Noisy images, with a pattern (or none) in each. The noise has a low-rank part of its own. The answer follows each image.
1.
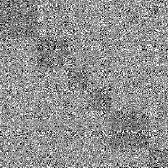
blocks along the diagonal
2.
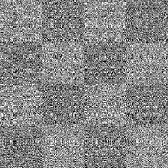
a checkerboard
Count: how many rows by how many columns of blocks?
4 by 4
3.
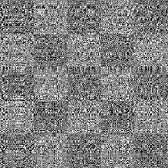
a checkerboard
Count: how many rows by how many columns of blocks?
5 by 5
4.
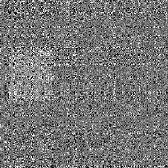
one block
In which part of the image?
middle left
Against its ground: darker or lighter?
lighter
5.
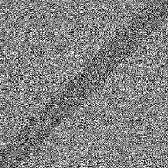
a diagonal band
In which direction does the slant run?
bottom left to top right
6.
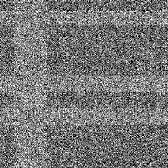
bands of rows crossing bands of columns
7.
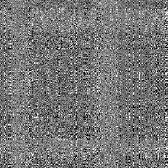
bands of rows crossing bands of columns
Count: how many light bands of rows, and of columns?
2 and 2
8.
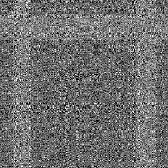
bands of rows crossing bands of columns
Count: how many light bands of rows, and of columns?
1 and 2
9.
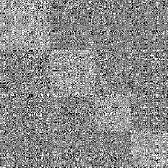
blocks along the diagonal
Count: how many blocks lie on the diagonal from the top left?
4
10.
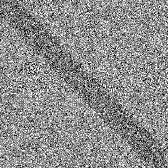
a diagonal band
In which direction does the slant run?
top left to bottom right
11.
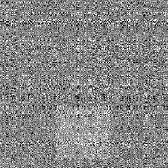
one block
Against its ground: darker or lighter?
lighter
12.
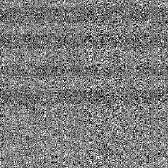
bands of rows
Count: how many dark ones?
4
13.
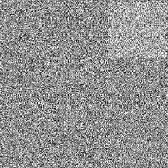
one block
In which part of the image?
top right
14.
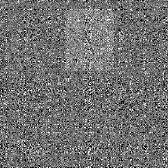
one block
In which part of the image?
top middle
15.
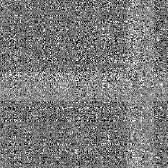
bands of rows crossing bands of columns
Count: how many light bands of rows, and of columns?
1 and 1
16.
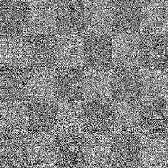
a checkerboard
